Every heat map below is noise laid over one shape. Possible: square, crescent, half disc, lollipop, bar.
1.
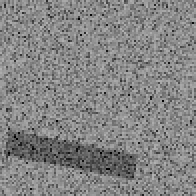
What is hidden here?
dark bar
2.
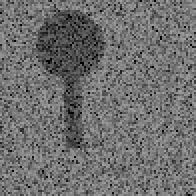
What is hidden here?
dark lollipop
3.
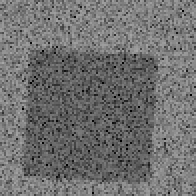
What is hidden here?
dark square
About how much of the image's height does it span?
two thirds
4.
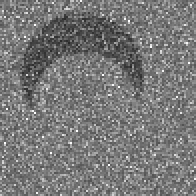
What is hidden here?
dark crescent
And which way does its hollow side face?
down
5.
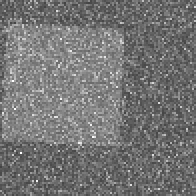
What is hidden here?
light square
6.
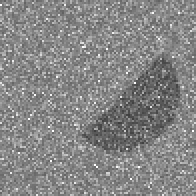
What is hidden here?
dark half disc
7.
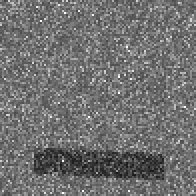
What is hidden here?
dark bar
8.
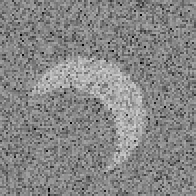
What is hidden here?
light crescent
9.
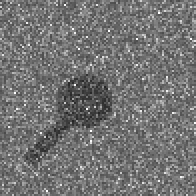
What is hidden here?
dark lollipop
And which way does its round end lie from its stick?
up and right
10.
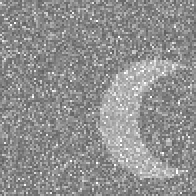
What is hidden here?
light crescent
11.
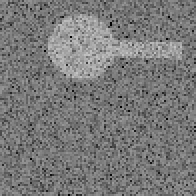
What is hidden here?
light lollipop
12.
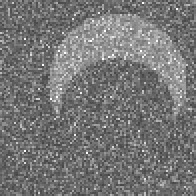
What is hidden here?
light crescent
